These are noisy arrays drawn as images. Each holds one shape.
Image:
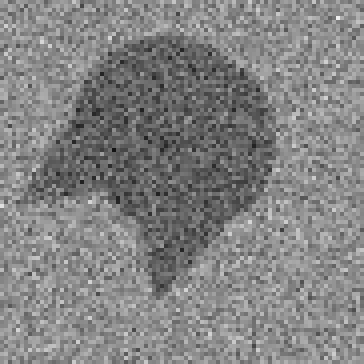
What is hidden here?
dark cat's head
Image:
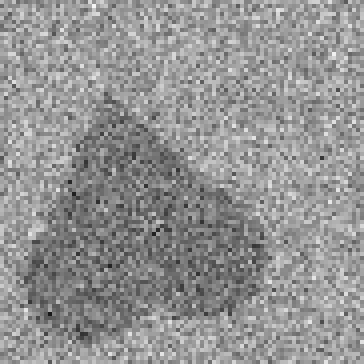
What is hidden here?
dark heart
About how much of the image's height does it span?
two thirds
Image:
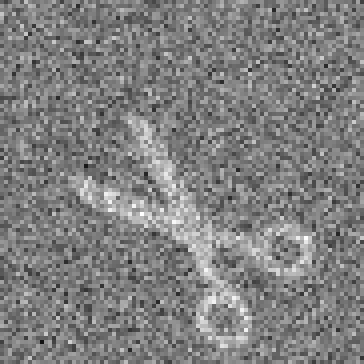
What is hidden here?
light pair of scissors
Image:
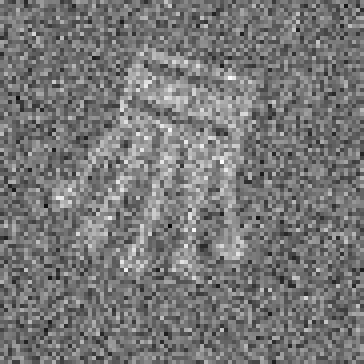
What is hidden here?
light chess queen
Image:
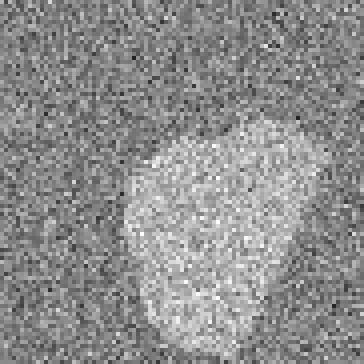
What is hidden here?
light cloud
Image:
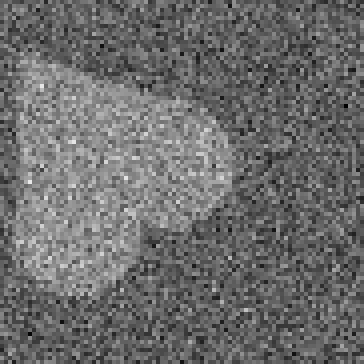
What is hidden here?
light heart
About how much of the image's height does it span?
two thirds
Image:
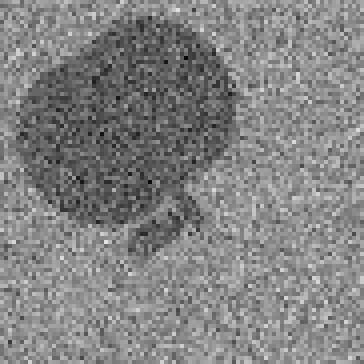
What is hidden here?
dark apple
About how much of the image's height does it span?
two thirds
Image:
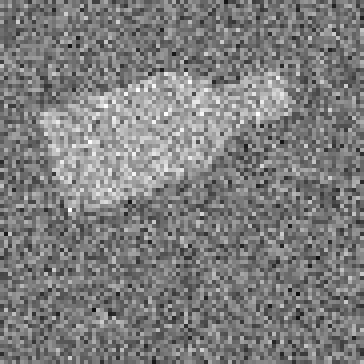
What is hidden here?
light bottle
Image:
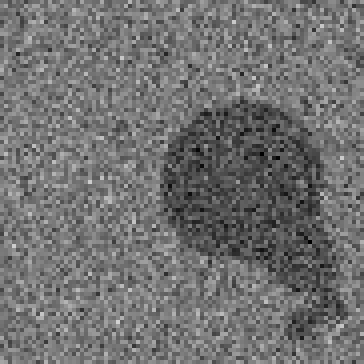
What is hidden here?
dark pear
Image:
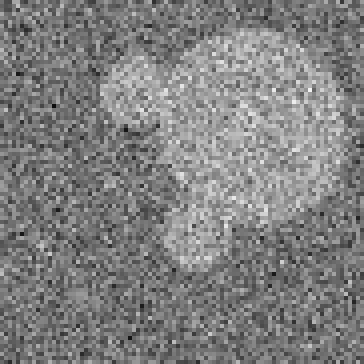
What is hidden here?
light bear's head
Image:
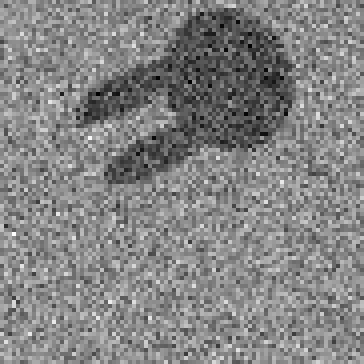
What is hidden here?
dark rabbit's head
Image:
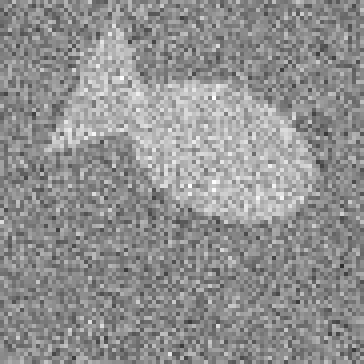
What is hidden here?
light fish
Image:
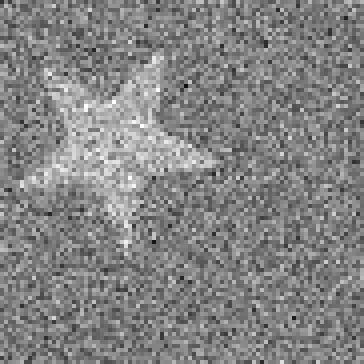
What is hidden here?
light star
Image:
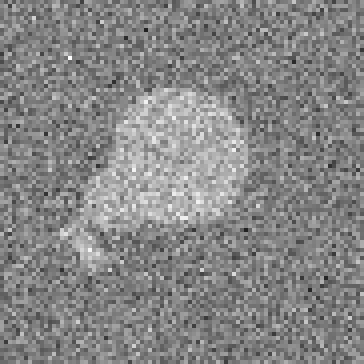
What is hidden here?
light pear
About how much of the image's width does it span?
half
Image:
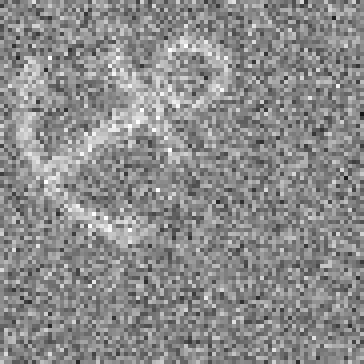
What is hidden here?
light anchor
